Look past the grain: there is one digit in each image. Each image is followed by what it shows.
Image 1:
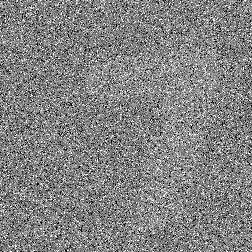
7
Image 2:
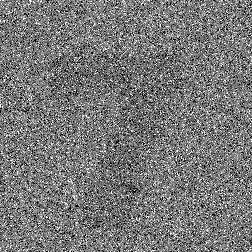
7
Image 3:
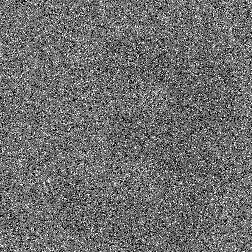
3
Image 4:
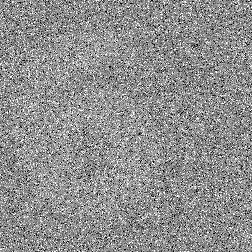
6
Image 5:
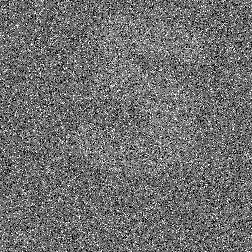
5
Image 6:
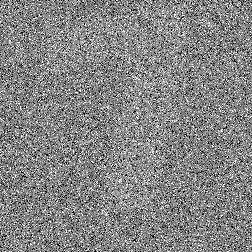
7
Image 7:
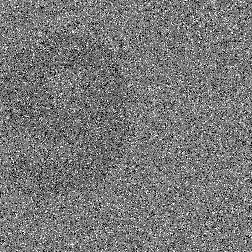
9
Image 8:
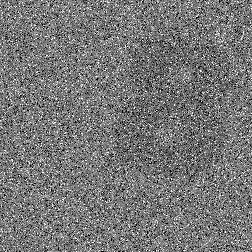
8
